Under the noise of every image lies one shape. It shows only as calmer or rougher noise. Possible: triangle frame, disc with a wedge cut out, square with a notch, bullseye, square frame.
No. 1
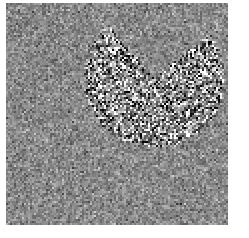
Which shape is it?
disc with a wedge cut out
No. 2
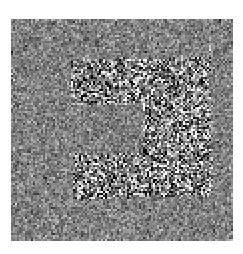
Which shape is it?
square with a notch
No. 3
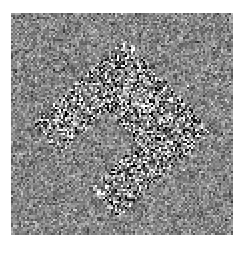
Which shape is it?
square with a notch
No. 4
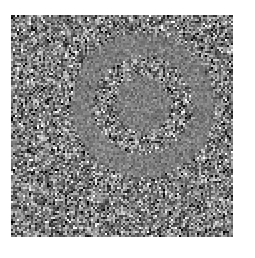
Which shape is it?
bullseye
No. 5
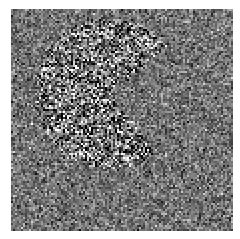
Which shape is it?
disc with a wedge cut out
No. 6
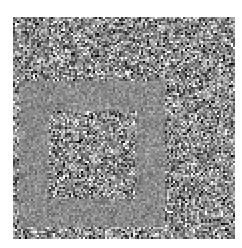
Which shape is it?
square frame
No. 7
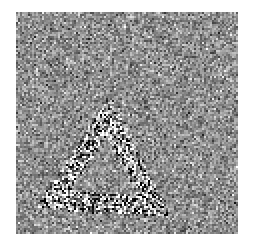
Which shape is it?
triangle frame
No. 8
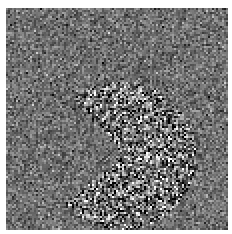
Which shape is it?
disc with a wedge cut out
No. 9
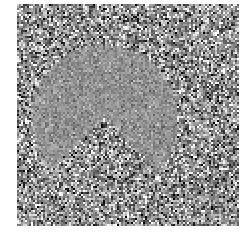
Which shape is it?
disc with a wedge cut out
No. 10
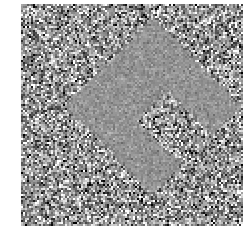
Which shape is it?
square with a notch
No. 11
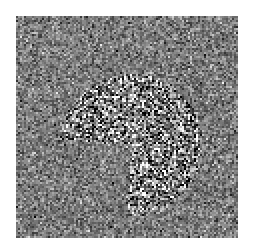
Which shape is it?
disc with a wedge cut out
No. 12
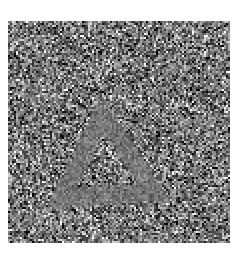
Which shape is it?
triangle frame
